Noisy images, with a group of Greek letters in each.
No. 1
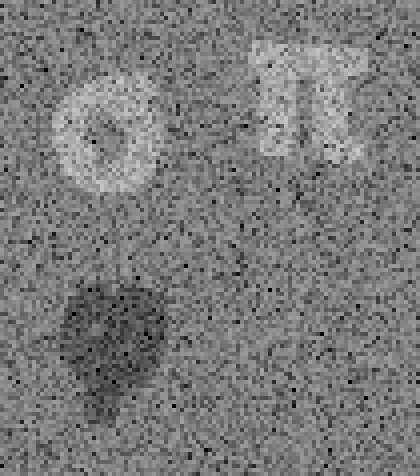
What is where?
top left: light sigma; top right: light pi; bottom left: dark phi
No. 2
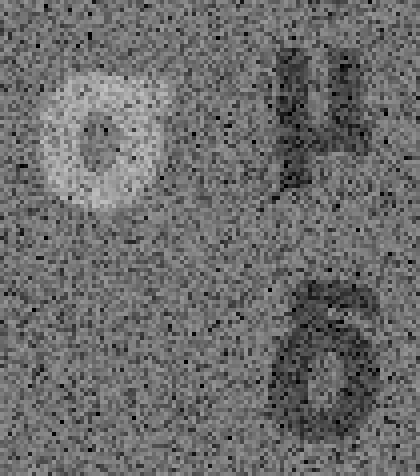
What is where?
top left: light sigma; top right: dark mu; bottom right: dark delta
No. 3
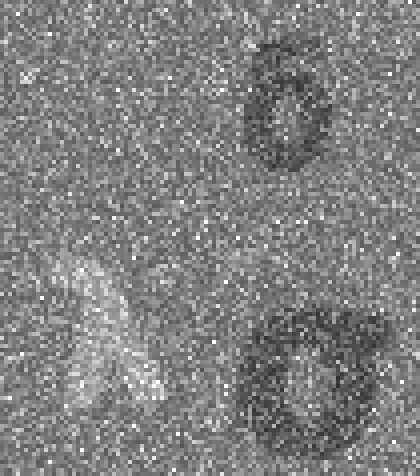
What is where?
top right: dark delta; bottom left: light lambda; bottom right: dark sigma
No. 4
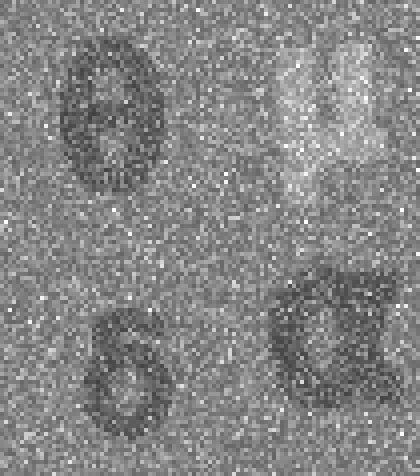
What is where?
top left: dark theta; top right: light mu; bottom left: dark delta; bottom right: dark alpha
